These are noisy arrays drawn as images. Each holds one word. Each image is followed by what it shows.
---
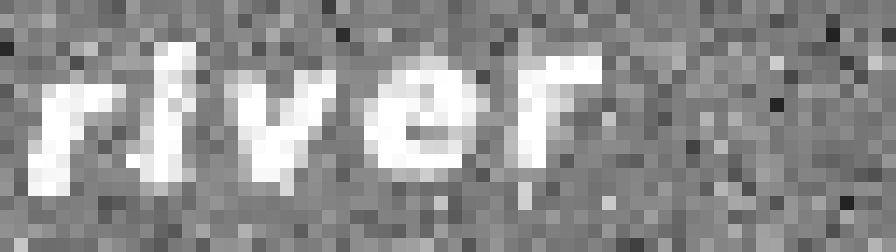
river
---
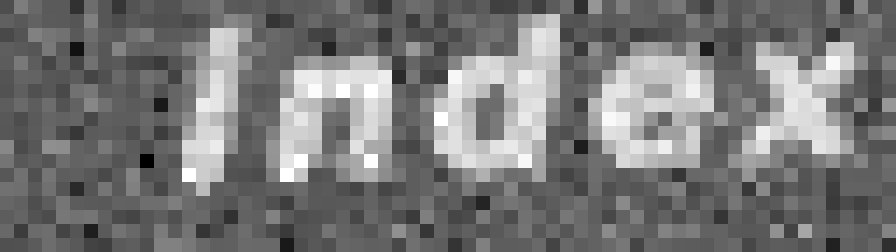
index
